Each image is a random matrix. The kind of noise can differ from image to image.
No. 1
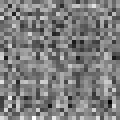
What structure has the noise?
low rank plus noise
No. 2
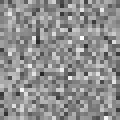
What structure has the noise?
independent entries
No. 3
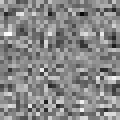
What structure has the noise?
low rank plus noise
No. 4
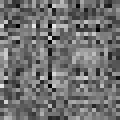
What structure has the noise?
low rank plus noise
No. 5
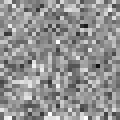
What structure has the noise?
low rank plus noise
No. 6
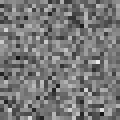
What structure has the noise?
independent entries
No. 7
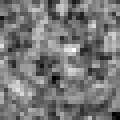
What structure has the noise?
blotchy
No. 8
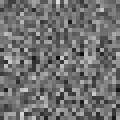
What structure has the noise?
low rank plus noise
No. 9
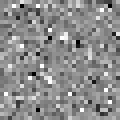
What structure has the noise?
heavy tails
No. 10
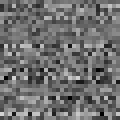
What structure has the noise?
rows of uneven size
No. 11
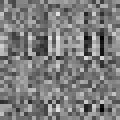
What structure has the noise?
low rank plus noise
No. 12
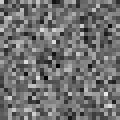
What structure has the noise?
independent entries
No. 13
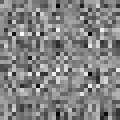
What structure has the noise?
low rank plus noise
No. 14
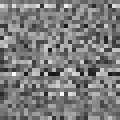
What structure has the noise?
rows of uneven size
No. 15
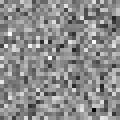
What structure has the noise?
independent entries
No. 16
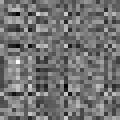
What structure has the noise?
low rank plus noise
